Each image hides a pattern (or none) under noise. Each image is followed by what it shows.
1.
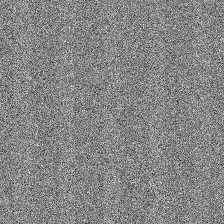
vertical stripes
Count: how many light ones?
5
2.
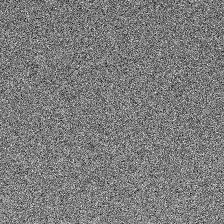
a smooth slope
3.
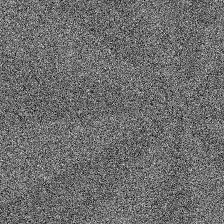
spokes from one point
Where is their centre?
middle right
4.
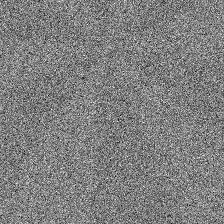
spokes from one point
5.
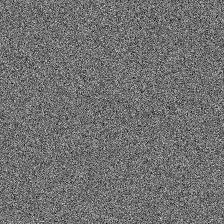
only noise
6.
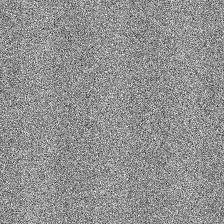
vertical stripes
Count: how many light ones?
3
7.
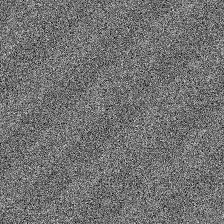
diagonal stripes
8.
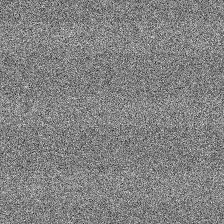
horizontal stripes
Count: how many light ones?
3
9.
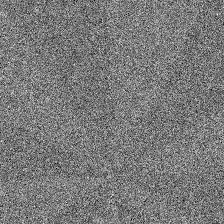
spokes from one point
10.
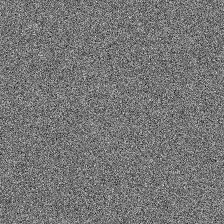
only noise
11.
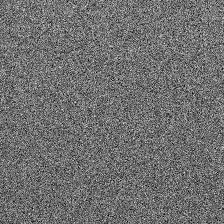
a smooth slope
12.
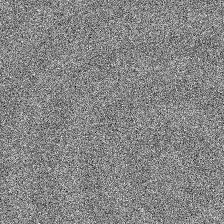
rings round one point
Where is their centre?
bottom right
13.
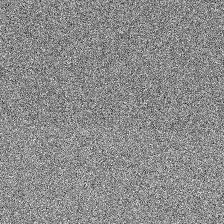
a sharp edge
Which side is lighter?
bottom
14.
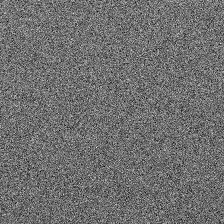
a smooth slope
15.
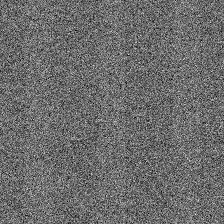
vertical stripes
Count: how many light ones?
3
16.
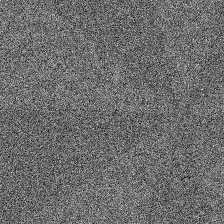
spokes from one point
